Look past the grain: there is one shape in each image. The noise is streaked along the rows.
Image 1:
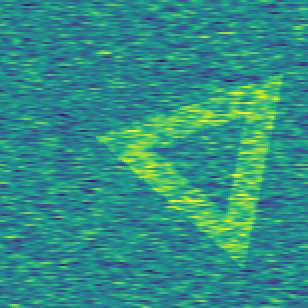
triangle frame
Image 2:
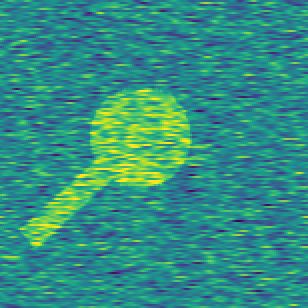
lollipop
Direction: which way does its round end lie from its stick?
up and right
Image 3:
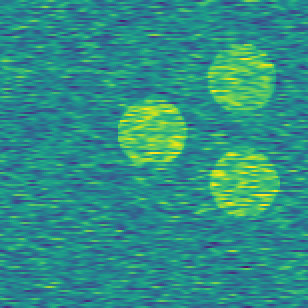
three dots
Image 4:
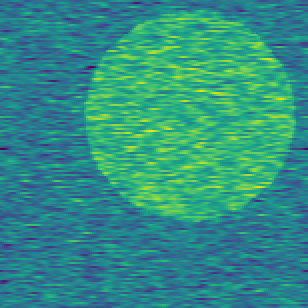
disc
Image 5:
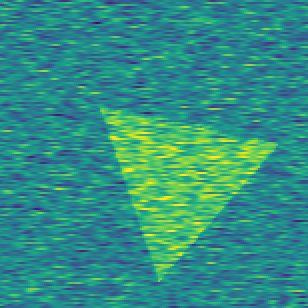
triangle
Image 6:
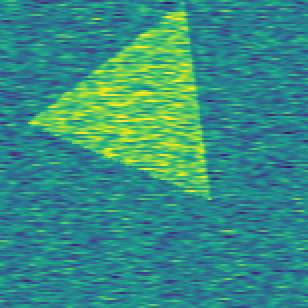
triangle
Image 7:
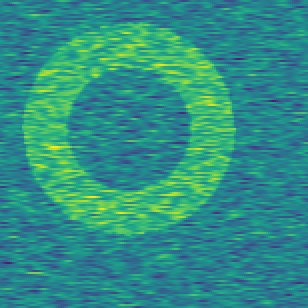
ring
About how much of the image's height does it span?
two thirds
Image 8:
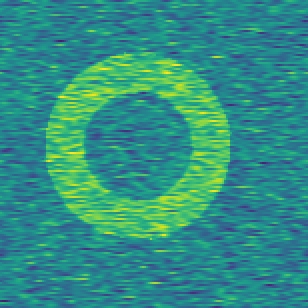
ring
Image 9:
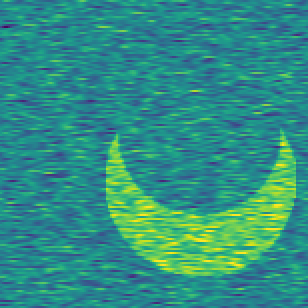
crescent
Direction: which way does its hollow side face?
up
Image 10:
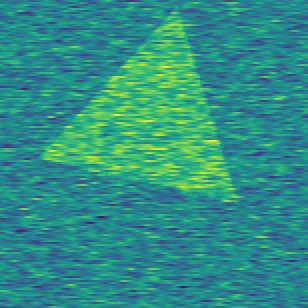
triangle
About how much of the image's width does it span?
two thirds
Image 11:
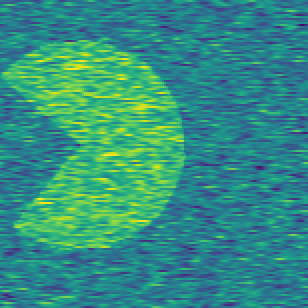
disc with a wedge cut out
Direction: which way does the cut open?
left
